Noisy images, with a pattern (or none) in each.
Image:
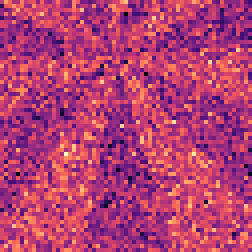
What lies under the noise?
spokes from one point
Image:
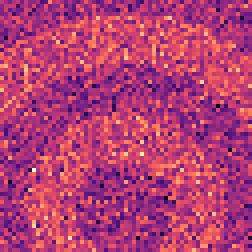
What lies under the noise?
rings round one point
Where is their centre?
bottom middle
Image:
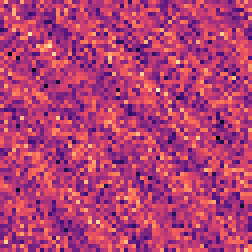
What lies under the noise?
diagonal stripes
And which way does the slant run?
top left to bottom right
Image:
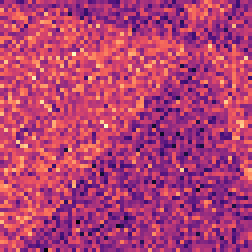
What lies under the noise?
spokes from one point
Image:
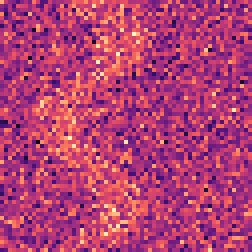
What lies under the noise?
a wavy band
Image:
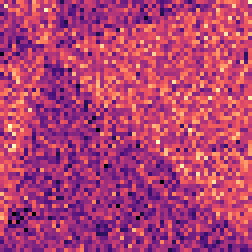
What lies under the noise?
spokes from one point
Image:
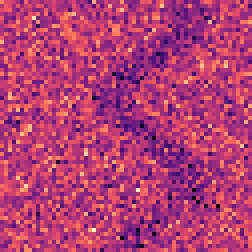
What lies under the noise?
a wavy band
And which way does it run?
top to bottom
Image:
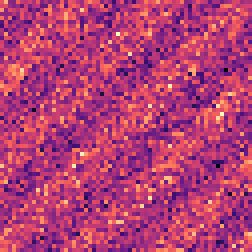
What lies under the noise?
diagonal stripes
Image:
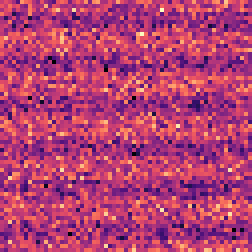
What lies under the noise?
horizontal stripes
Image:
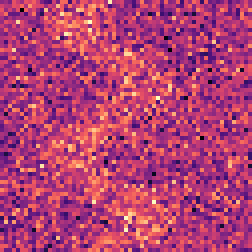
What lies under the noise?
a wavy band
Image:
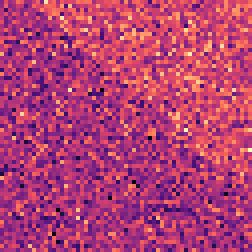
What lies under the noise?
a sharp edge
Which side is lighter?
top right
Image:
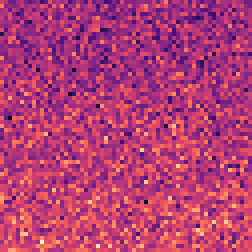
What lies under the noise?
a smooth slope
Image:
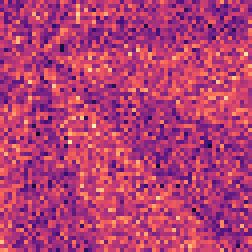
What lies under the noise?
spokes from one point
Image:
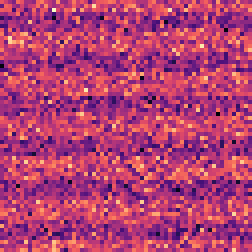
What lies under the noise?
horizontal stripes
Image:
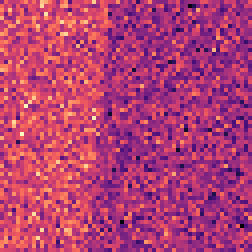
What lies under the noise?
a sharp edge
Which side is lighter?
left
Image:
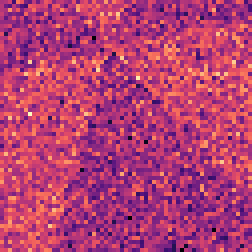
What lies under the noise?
spokes from one point
